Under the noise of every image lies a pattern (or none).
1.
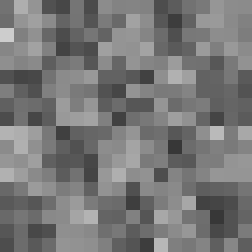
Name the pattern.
a checkerboard
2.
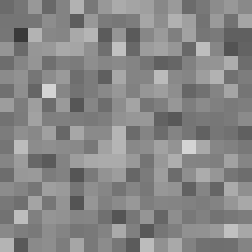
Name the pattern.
only noise
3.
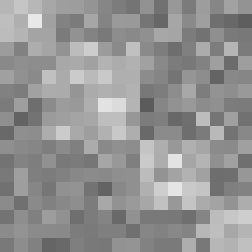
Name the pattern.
blocks along the diagonal
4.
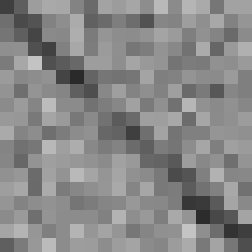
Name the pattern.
a diagonal band
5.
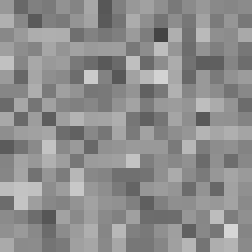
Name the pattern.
only noise
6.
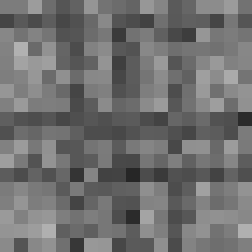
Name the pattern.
bands of rows crossing bands of columns
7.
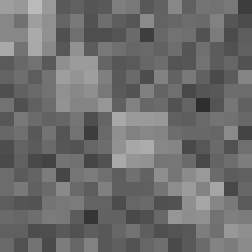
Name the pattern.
blocks along the diagonal
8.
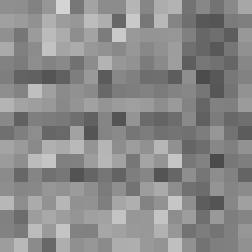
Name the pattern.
bands of rows crossing bands of columns
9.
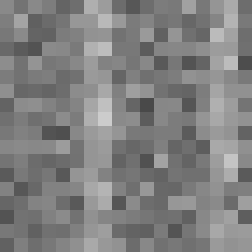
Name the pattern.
bands of columns
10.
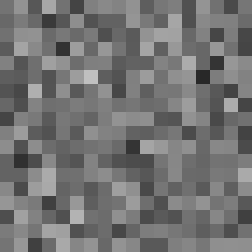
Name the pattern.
only noise
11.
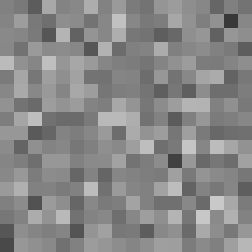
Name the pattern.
only noise
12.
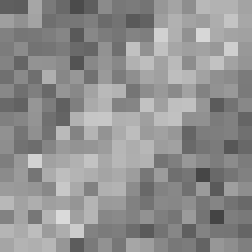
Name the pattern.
a diagonal band
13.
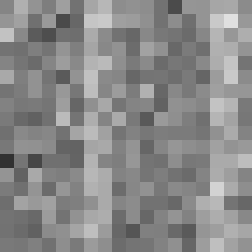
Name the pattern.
bands of columns
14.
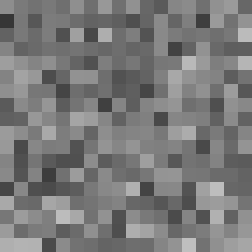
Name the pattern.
only noise
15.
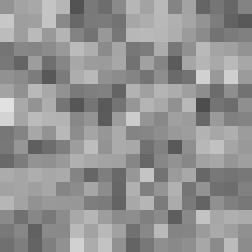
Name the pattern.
a checkerboard
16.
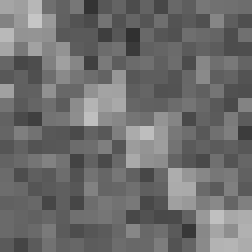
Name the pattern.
blocks along the diagonal
